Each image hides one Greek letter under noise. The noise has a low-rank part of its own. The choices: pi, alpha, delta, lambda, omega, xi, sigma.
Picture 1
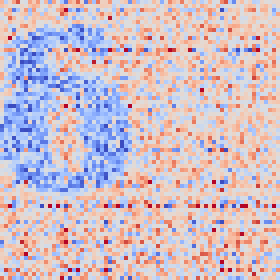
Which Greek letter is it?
delta
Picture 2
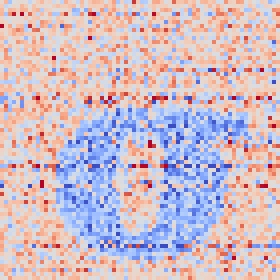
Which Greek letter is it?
sigma
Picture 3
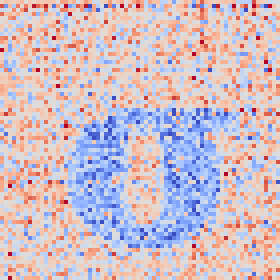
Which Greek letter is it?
sigma
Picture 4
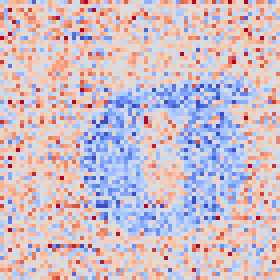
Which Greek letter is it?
sigma
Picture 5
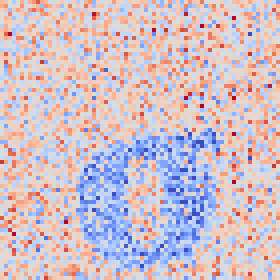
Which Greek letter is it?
sigma
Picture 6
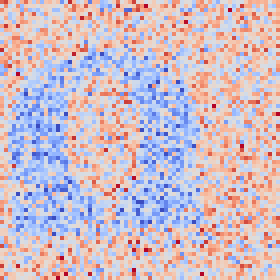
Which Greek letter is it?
omega
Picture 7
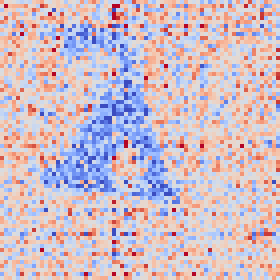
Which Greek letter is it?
lambda
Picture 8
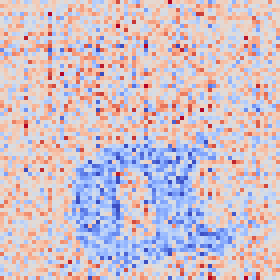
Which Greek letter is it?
alpha
